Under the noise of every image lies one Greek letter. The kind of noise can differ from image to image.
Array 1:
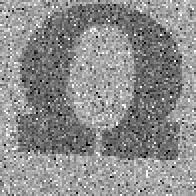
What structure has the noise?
heavy tails
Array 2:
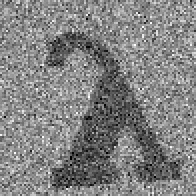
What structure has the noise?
independent entries
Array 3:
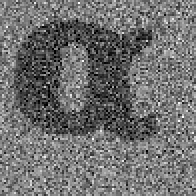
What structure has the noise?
low rank plus noise
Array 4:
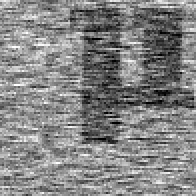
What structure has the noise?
streaked along the rows
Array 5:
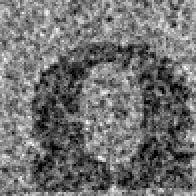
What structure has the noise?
blotchy
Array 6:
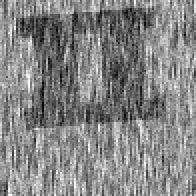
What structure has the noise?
streaked along the columns
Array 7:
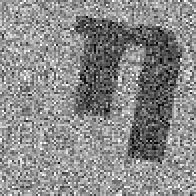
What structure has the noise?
low rank plus noise
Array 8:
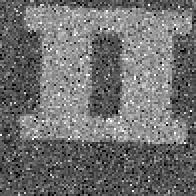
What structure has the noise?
heavy tails
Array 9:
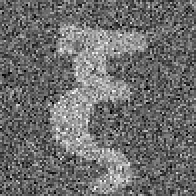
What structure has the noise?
independent entries
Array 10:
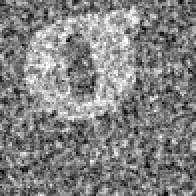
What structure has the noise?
blotchy
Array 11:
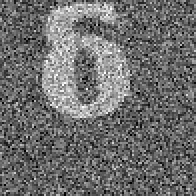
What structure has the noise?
independent entries
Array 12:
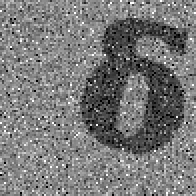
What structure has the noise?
heavy tails
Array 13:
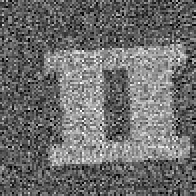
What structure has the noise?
low rank plus noise
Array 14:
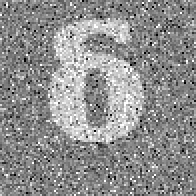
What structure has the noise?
heavy tails
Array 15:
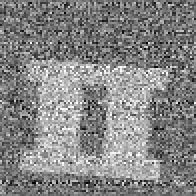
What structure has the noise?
rows of uneven size
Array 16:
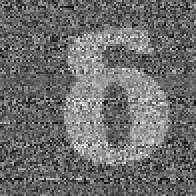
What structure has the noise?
rows of uneven size
